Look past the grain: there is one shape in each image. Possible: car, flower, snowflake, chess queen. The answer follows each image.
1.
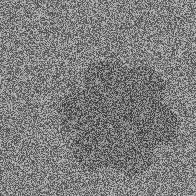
flower
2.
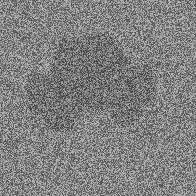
car
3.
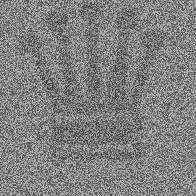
chess queen
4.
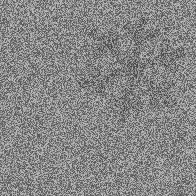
snowflake
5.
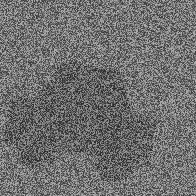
car
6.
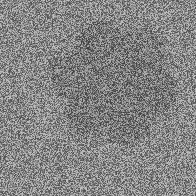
flower
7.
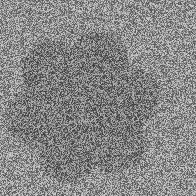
flower
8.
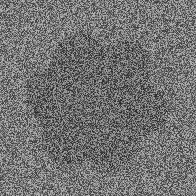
flower
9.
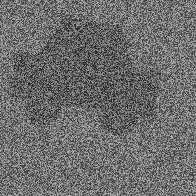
car
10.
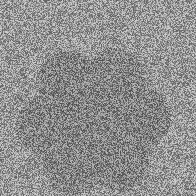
flower
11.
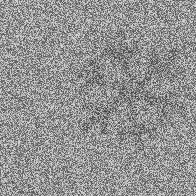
snowflake
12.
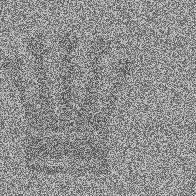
chess queen
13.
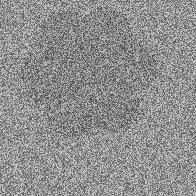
flower
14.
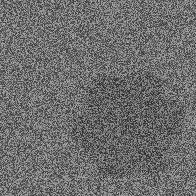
flower
